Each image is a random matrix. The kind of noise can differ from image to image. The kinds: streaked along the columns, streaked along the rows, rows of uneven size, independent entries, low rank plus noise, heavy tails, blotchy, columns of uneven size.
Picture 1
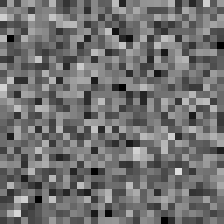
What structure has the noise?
independent entries
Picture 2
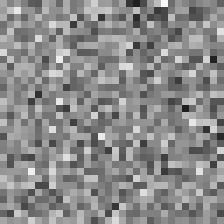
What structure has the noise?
independent entries
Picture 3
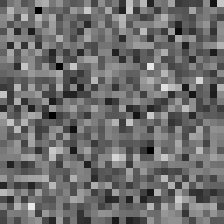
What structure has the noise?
low rank plus noise
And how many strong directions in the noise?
five to eight
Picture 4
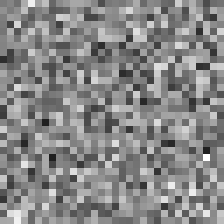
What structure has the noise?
independent entries
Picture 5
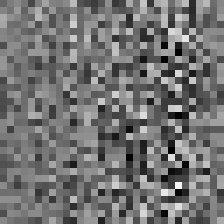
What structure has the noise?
columns of uneven size
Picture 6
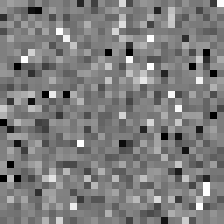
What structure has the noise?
heavy tails
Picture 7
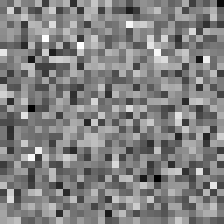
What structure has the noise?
independent entries
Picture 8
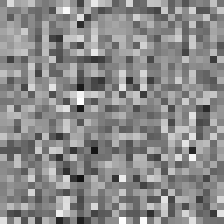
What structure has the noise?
low rank plus noise
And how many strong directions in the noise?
three or four
